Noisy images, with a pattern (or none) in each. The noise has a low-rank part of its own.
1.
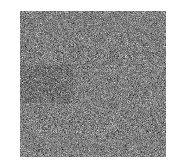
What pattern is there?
one block
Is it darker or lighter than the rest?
darker
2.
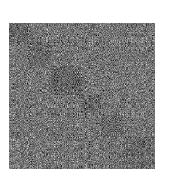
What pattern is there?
blocks along the diagonal
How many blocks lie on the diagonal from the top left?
6
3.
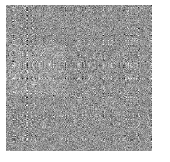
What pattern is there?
one block
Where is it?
middle left
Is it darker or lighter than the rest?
lighter
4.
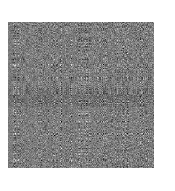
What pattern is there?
one band of rows
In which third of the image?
middle
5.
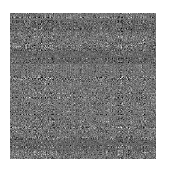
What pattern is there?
bands of rows
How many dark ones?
3
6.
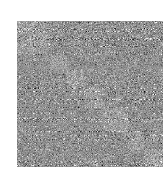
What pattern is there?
blocks along the diagonal
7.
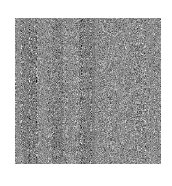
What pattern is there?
bands of columns
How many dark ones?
3
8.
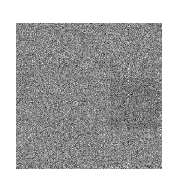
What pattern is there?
one block
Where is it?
middle right
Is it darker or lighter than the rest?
darker
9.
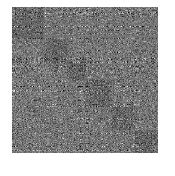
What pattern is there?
blocks along the diagonal
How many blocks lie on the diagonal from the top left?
6
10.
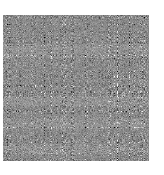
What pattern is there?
bands of rows
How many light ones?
4
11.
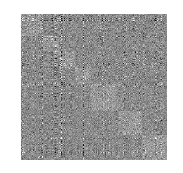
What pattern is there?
blocks along the diagonal
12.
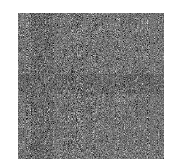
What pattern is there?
bands of rows crossing bands of columns
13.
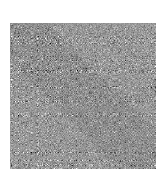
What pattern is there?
a diagonal band
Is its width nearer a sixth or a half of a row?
a half
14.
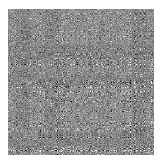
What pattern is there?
bands of rows crossing bands of columns
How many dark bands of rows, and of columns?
3 and 3
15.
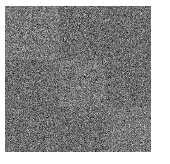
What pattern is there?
blocks along the diagonal
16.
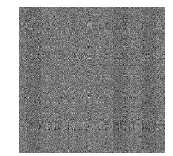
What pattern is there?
bands of columns
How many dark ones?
3
